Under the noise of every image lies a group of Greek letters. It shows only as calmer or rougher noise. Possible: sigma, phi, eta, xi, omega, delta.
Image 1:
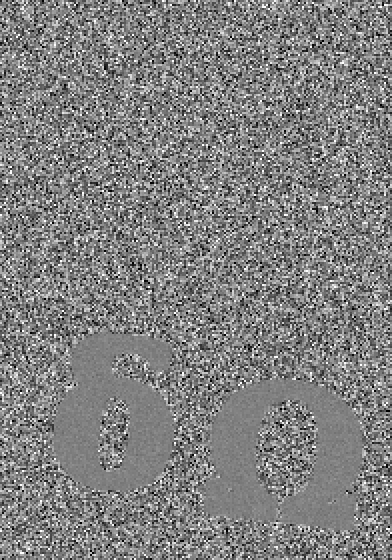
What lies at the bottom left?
delta
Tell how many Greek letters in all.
2
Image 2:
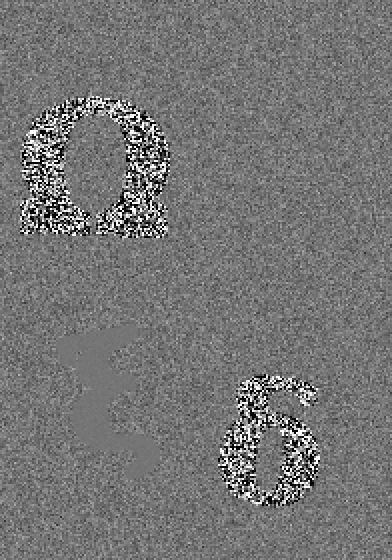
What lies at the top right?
nothing
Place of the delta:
bottom right
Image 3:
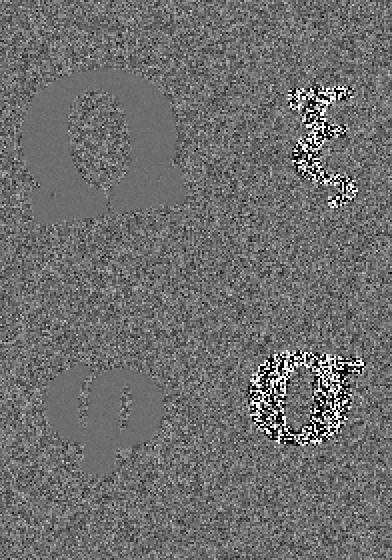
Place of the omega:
top left
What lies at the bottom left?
phi
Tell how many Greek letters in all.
4
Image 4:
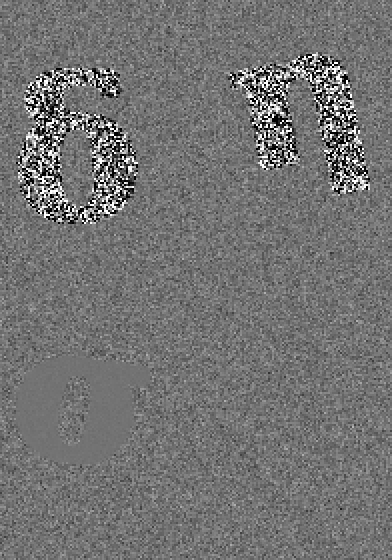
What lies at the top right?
eta
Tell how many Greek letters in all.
3
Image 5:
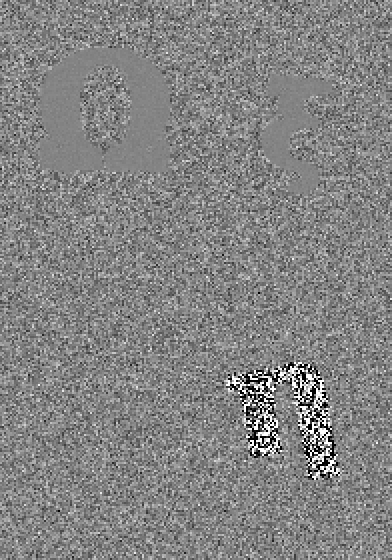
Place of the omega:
top left
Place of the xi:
top right
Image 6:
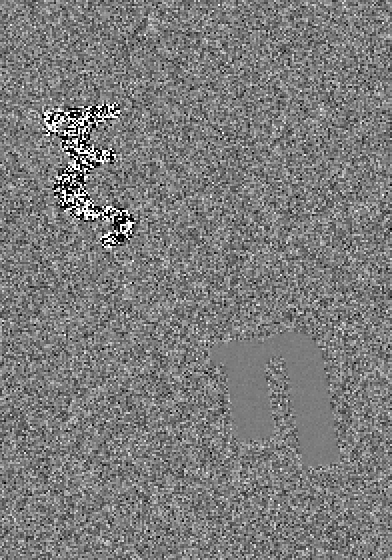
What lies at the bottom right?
eta
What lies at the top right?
nothing
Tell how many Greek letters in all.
2
